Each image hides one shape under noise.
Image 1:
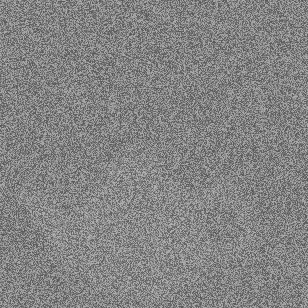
teapot
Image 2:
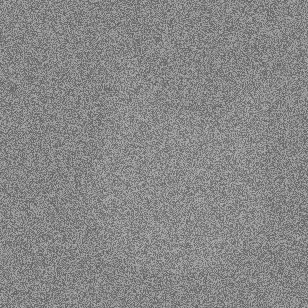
cat's head
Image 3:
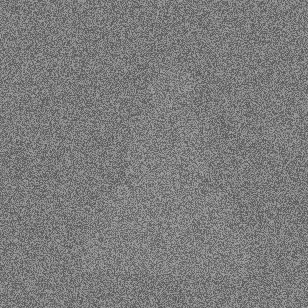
chess pawn
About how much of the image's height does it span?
two thirds
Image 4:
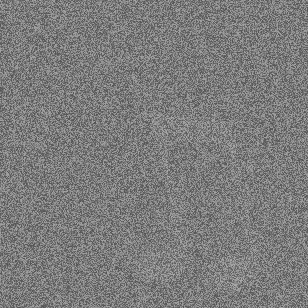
pair of musical notes
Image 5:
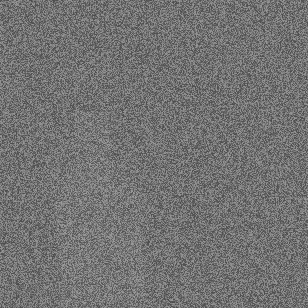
bottle
